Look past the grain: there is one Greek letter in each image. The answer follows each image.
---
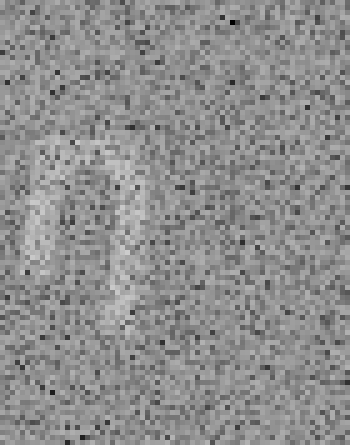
eta
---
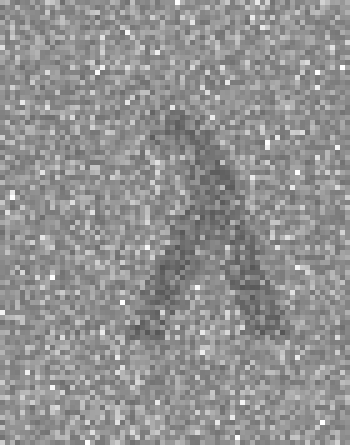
lambda
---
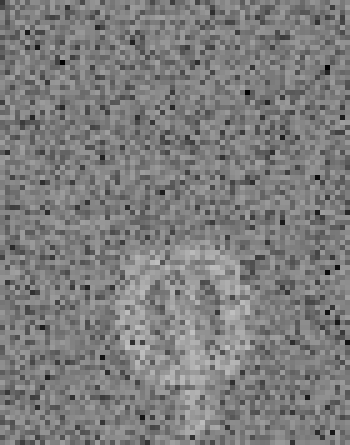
phi
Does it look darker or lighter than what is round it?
lighter
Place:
bottom middle
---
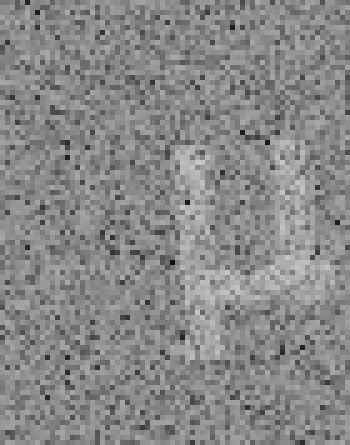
mu
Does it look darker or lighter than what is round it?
lighter
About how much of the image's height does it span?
half
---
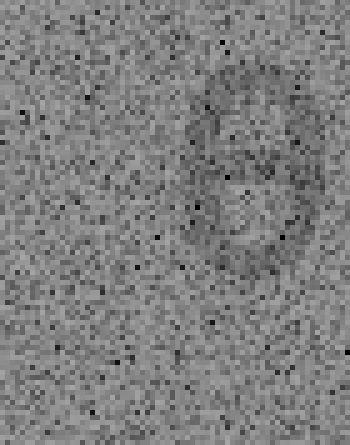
theta
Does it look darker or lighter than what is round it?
darker
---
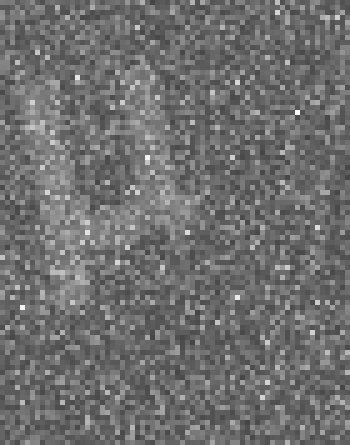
mu
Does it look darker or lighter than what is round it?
lighter
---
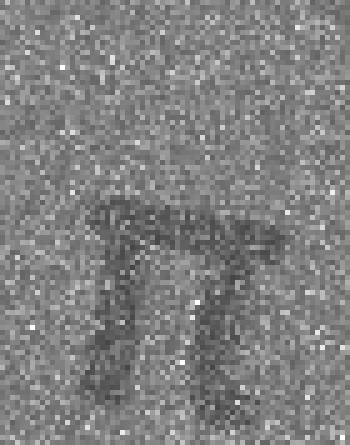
pi
